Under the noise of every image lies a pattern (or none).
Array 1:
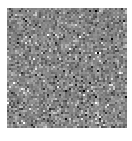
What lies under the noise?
only noise
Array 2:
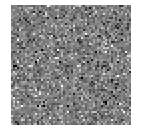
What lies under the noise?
only noise
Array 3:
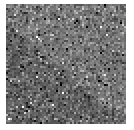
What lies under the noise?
a sharp edge
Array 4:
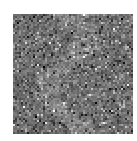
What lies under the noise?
a wavy band
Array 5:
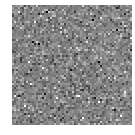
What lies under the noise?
only noise
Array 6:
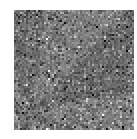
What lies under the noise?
spokes from one point
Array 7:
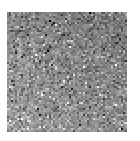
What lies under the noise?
a smooth slope
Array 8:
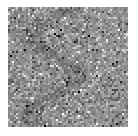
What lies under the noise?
a wavy band
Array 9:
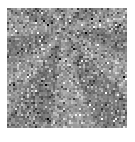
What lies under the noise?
spokes from one point
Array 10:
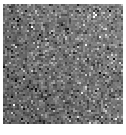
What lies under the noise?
a smooth slope
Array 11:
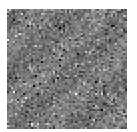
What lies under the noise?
diagonal stripes
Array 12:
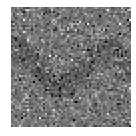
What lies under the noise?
a wavy band
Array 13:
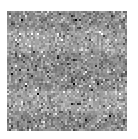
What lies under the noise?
horizontal stripes
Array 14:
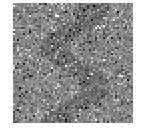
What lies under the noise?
a wavy band
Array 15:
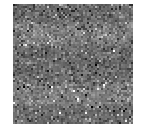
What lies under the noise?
horizontal stripes
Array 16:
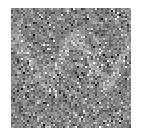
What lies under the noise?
a wavy band
